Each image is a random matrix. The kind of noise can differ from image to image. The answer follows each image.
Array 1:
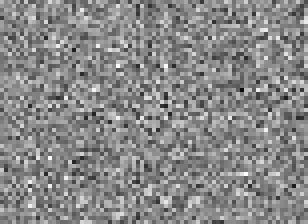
low rank plus noise
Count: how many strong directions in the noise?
three or four
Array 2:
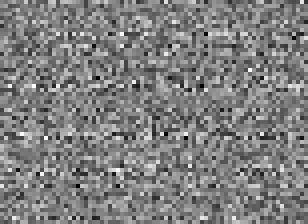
rows of uneven size
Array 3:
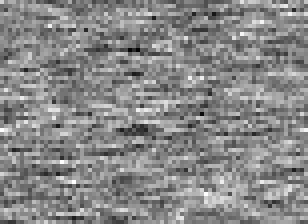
streaked along the rows
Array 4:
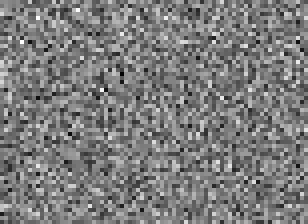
low rank plus noise
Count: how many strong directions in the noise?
three or four
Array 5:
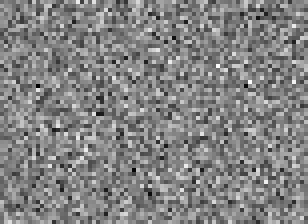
independent entries
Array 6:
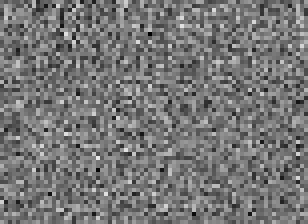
low rank plus noise
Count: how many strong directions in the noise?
five to eight
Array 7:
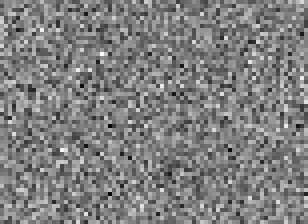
independent entries
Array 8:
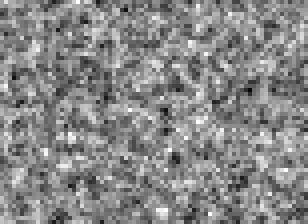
blotchy
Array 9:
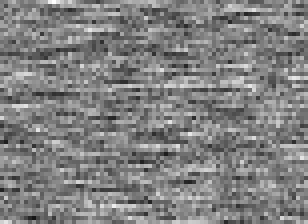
streaked along the rows
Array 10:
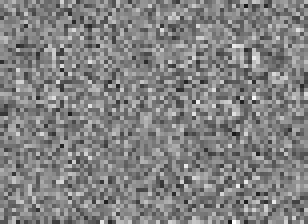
low rank plus noise
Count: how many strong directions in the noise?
five to eight
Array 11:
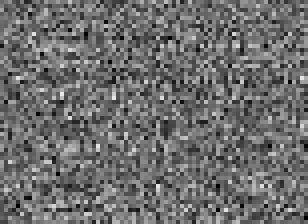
low rank plus noise
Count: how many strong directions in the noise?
two
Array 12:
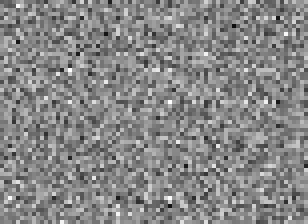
low rank plus noise
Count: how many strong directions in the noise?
one
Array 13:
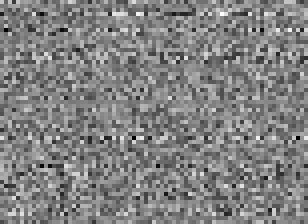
rows of uneven size
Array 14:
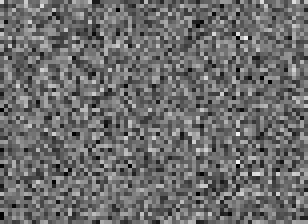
low rank plus noise
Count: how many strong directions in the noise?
two
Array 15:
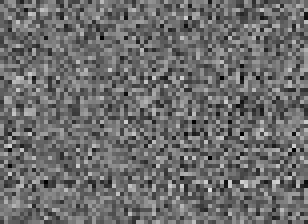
low rank plus noise
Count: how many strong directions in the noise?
three or four
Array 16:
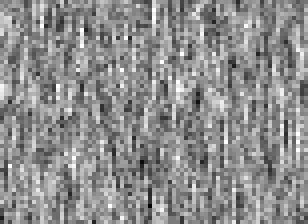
streaked along the columns
